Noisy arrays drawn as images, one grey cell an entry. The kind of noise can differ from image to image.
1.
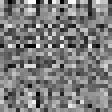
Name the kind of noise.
low rank plus noise
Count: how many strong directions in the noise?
one
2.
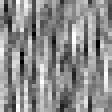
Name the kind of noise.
streaked along the columns
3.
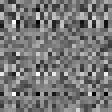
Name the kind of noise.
low rank plus noise
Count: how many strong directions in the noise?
one
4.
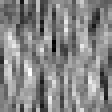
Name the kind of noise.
streaked along the columns
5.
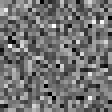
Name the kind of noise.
independent entries
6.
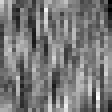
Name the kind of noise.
streaked along the columns
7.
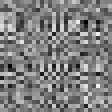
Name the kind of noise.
low rank plus noise
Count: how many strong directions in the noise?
one
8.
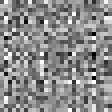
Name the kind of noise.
low rank plus noise
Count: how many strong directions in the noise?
two
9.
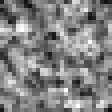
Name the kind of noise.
blotchy
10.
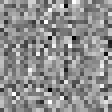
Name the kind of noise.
low rank plus noise
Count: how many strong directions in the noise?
three or four
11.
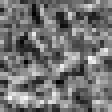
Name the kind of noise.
blotchy
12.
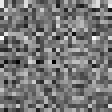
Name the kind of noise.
low rank plus noise
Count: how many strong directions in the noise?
two
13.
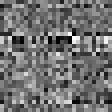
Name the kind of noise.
low rank plus noise
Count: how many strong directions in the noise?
one
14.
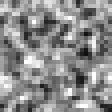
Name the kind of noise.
blotchy
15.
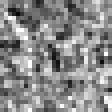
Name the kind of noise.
blotchy
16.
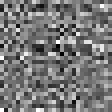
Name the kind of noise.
low rank plus noise
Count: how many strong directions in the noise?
two
